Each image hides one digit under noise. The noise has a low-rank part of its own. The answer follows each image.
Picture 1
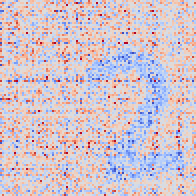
2
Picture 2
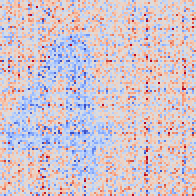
4
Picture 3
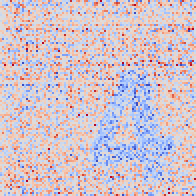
4
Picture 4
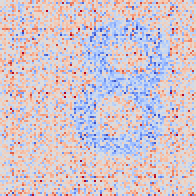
8
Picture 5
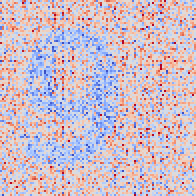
9
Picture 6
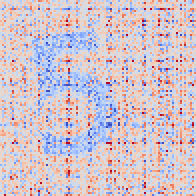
5
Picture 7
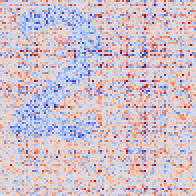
2
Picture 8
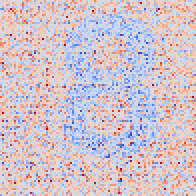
8
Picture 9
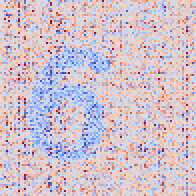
6
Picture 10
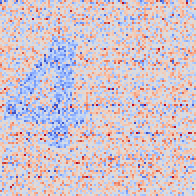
4
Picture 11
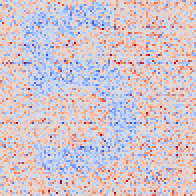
5
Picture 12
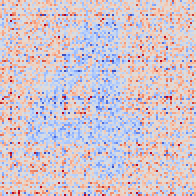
4
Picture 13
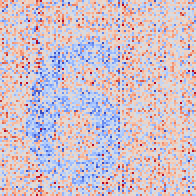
6
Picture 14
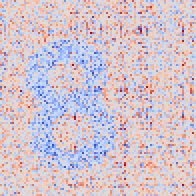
8
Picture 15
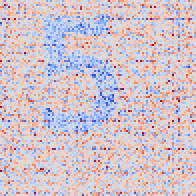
5
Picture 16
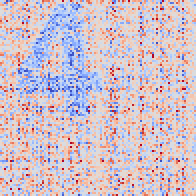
4
